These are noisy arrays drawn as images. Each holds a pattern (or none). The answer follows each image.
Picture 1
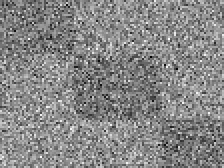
blocks along the diagonal
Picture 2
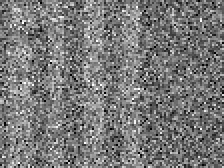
bands of columns
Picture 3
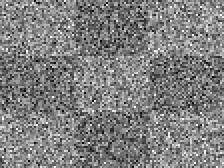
a checkerboard
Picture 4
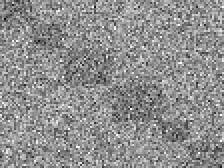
blocks along the diagonal
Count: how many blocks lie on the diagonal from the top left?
6
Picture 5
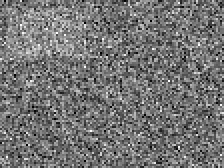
one block
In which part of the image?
top left
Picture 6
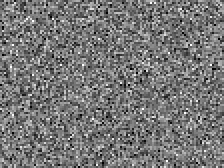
only noise
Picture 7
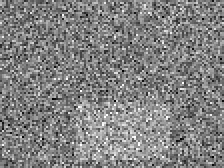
one block
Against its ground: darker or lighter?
lighter
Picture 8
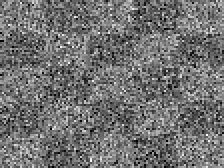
a checkerboard
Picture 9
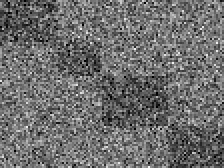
blocks along the diagonal
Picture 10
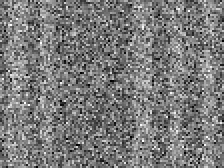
bands of columns
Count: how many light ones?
5
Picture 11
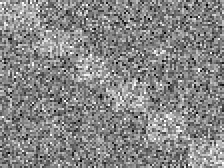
blocks along the diagonal
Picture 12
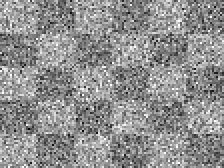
a checkerboard
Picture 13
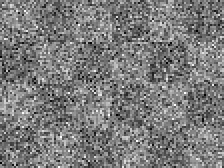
a checkerboard
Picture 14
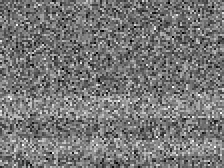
bands of rows
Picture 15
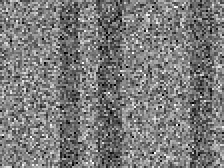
bands of columns
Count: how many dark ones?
3
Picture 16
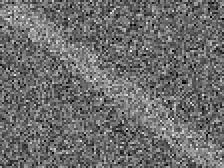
a diagonal band
